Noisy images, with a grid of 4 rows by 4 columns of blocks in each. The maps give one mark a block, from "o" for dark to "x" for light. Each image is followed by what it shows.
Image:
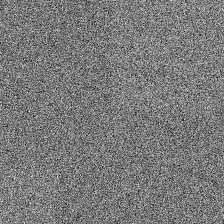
ooxx
ooxx
oooo
xooo
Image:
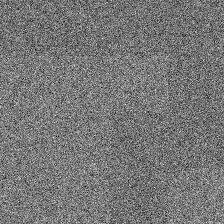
oooo
xxxo
xxoo
xxox
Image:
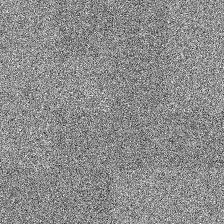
xoox
xxox
xooo
ooxx
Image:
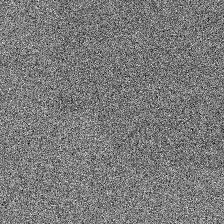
xooo
xooo
xxoo
xxxx
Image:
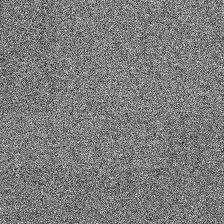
oxxx
oxxx
xxxo
oooo
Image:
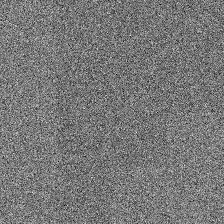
xooo
xooo
xoox
xoxx
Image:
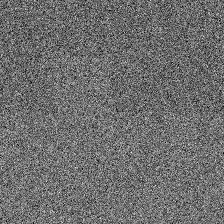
oooo
oxoo
xxxx
xxxx
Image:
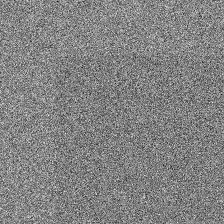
xxxx
xooo
xooo
xooo
